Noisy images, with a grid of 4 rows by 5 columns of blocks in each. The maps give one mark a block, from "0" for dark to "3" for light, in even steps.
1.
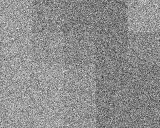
31003
32101
33200
33200
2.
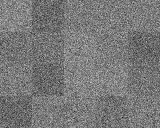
30222
11320
20331
02212
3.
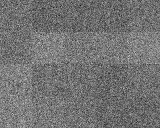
10001
13223
31101
32100
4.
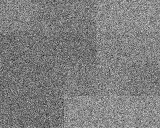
21133
00022
00121
00333
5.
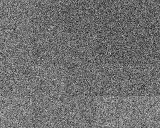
21000
21100
22111
32233
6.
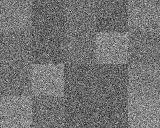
20102
10131
13002
31003
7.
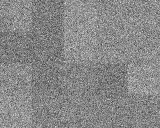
20322
00322
20103
31111
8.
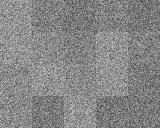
31010
32131
23230
20300
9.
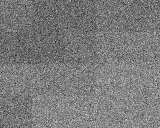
10011
00122
22233
13333
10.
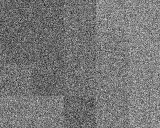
00133
00123
10123
22023
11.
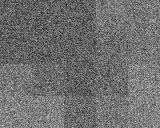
00022
00012
21013
33123
